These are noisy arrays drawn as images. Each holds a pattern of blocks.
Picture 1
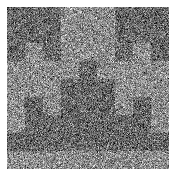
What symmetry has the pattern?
left and right mirror each other
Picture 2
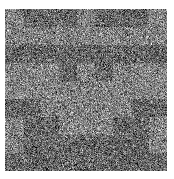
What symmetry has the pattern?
left and right mirror each other
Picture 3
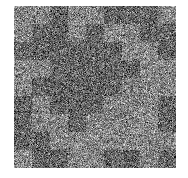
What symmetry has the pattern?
mirrored about the diagonal from the top left
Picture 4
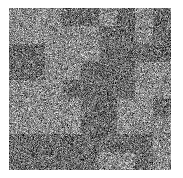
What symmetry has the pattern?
no symmetry
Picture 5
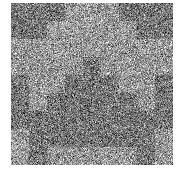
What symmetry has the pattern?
left and right mirror each other
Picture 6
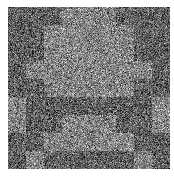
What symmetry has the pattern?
left and right mirror each other
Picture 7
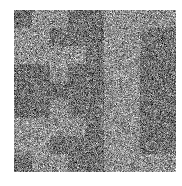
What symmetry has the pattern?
top and bottom mirror each other
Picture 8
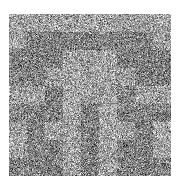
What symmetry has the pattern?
left and right mirror each other
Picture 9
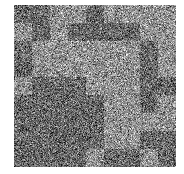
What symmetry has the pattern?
mirrored about the diagonal from the bottom left
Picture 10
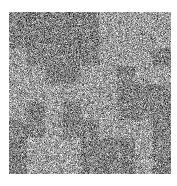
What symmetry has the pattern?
no symmetry
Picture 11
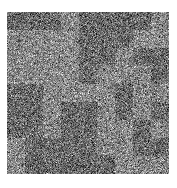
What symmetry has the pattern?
no symmetry
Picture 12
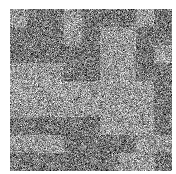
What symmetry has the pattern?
no symmetry
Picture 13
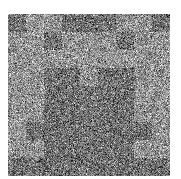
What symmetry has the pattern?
left and right mirror each other
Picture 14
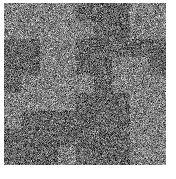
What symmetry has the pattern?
no symmetry
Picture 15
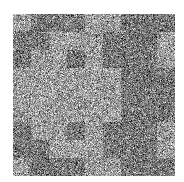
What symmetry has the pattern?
top and bottom mirror each other
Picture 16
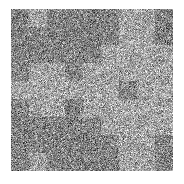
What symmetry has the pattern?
top and bottom mirror each other
